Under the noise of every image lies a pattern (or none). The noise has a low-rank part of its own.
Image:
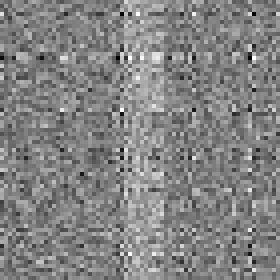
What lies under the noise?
one vertical stripe
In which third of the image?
middle
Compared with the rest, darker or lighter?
lighter
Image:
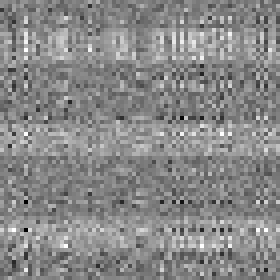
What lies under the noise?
horizontal stripes
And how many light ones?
3
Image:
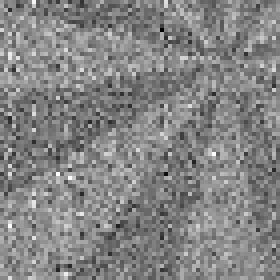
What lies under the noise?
spokes from one point
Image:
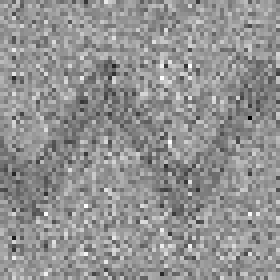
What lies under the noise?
a wavy band
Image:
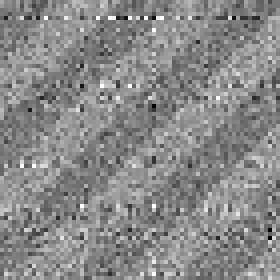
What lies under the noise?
diagonal stripes
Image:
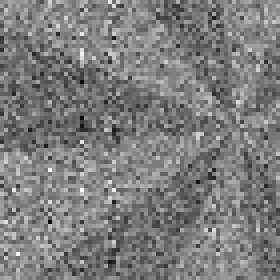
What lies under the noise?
spokes from one point
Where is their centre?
middle right
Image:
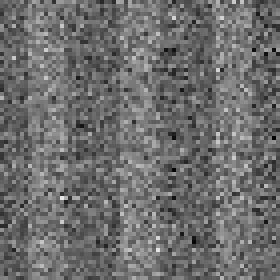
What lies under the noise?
vertical stripes
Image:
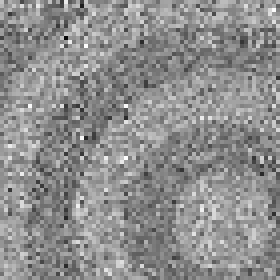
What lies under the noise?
rings round one point
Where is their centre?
bottom right
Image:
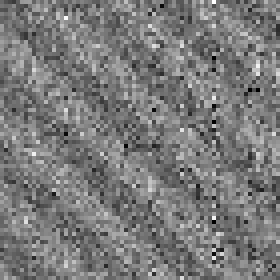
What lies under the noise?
diagonal stripes
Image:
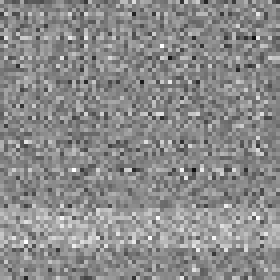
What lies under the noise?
one horizontal stripe
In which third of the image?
bottom
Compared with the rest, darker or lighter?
lighter
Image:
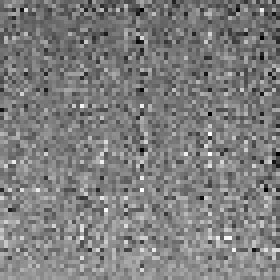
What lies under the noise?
a smooth slope
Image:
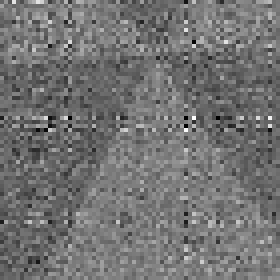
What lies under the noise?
spokes from one point
